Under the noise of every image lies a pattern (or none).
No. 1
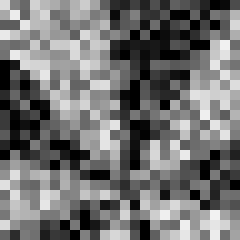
spokes from one point
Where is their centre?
bottom middle
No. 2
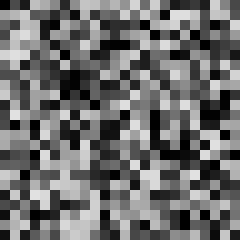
only noise
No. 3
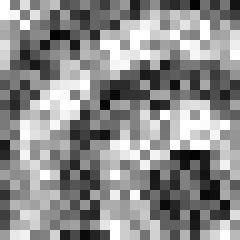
rings round one point
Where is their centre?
bottom right
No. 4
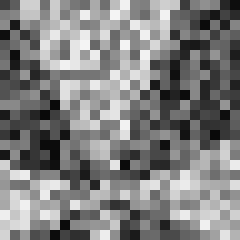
spokes from one point
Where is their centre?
bottom middle
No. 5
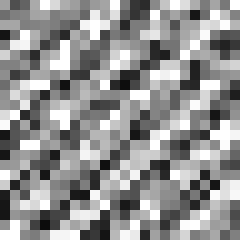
diagonal stripes
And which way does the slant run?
bottom left to top right
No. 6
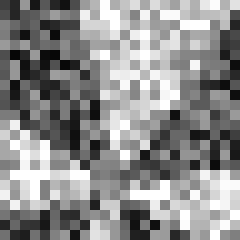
spokes from one point
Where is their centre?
bottom middle
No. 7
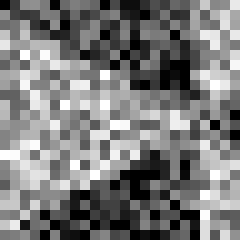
spokes from one point
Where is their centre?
middle right
